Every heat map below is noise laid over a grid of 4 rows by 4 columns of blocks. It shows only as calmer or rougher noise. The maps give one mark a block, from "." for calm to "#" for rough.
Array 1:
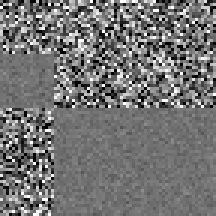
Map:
# # # #
. # # #
# . . .
# . . .
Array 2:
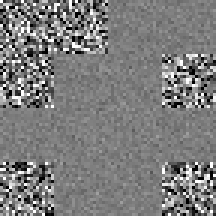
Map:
# # . .
# . . #
. . . .
# . . #
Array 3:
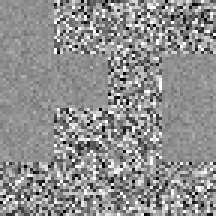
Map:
. # # #
. . # .
. # # .
# # # #
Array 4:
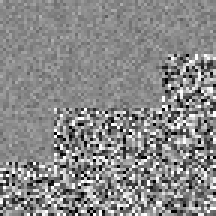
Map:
. . . .
. . . #
. # # #
# # # #
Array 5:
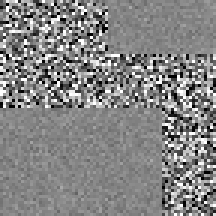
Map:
# # . .
# # # #
. . . #
. . . #
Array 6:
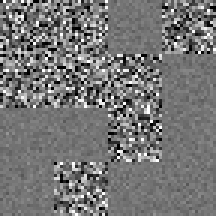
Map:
# # . #
# # # .
. . # .
. # . .
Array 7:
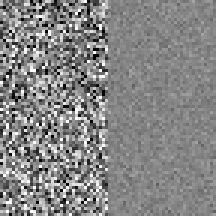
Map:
# # . .
# # . .
# # . .
# # . .
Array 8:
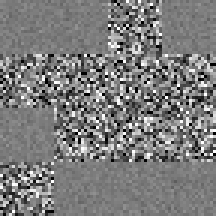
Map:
. . # .
# # # #
. # # #
# . . .
